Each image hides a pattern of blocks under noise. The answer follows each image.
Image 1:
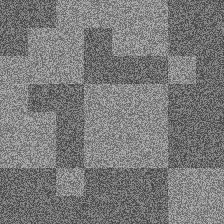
mirrored about the diagonal from the top left
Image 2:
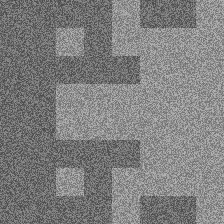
top and bottom mirror each other
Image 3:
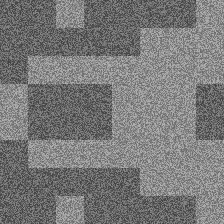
top and bottom mirror each other
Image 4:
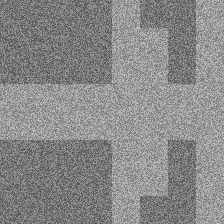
top and bottom mirror each other
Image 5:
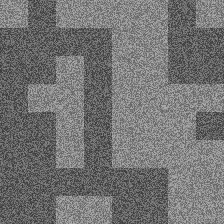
no symmetry
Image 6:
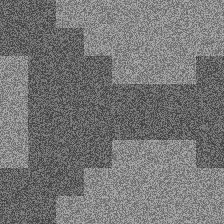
top and bottom mirror each other
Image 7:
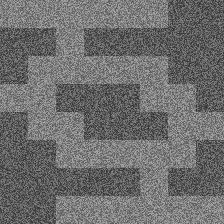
the same after a half turn
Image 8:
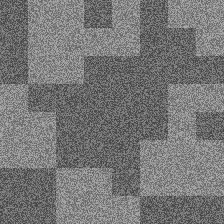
mirrored about the diagonal from the bottom left
